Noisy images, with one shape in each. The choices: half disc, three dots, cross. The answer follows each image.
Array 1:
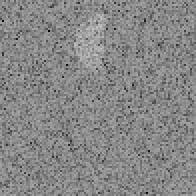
light half disc, top middle
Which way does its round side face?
left
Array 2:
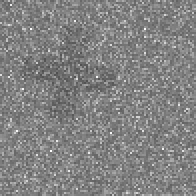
dark cross
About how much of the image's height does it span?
half
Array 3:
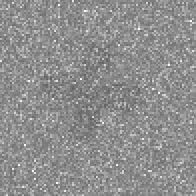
dark cross
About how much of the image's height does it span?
half
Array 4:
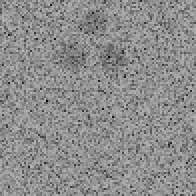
dark three dots, top middle
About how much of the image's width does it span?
a third
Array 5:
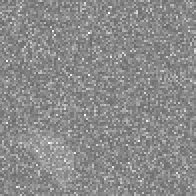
light half disc, bottom left
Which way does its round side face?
up and right
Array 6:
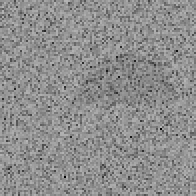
dark half disc
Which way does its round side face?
up
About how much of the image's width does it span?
half
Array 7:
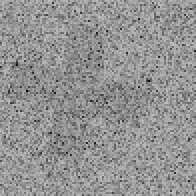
dark cross
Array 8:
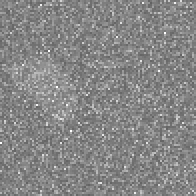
light half disc, middle left
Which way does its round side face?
up and right
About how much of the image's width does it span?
a third
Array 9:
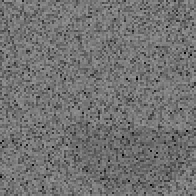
dark half disc
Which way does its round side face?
down
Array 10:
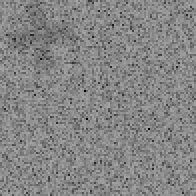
dark cross, top left
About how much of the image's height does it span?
a third
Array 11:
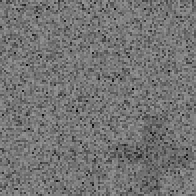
dark cross, bottom right
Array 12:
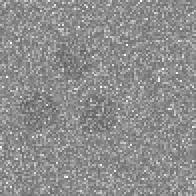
dark three dots
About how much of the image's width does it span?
half
